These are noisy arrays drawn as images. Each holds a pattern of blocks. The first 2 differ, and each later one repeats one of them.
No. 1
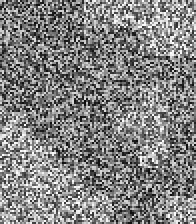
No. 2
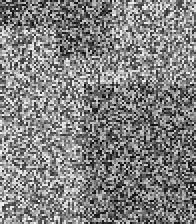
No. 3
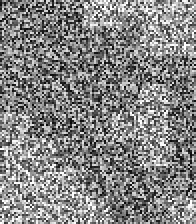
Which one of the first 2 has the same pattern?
1
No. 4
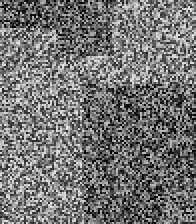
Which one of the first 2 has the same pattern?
2
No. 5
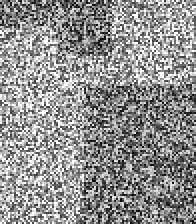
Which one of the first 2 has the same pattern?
2
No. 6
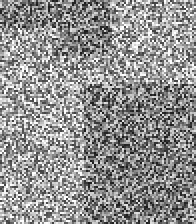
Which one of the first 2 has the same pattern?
2
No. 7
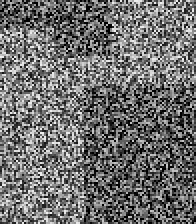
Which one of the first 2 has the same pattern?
2
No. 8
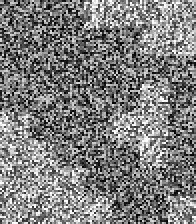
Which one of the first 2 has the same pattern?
1
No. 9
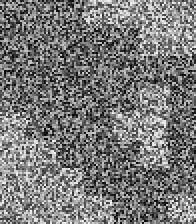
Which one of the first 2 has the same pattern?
1
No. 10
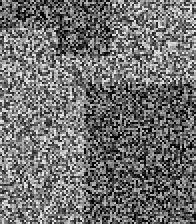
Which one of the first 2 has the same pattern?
2
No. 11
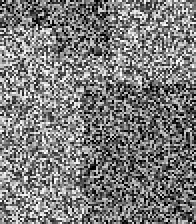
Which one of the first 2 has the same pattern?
2
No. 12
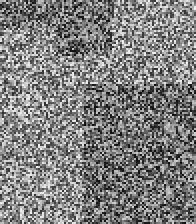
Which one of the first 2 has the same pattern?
2
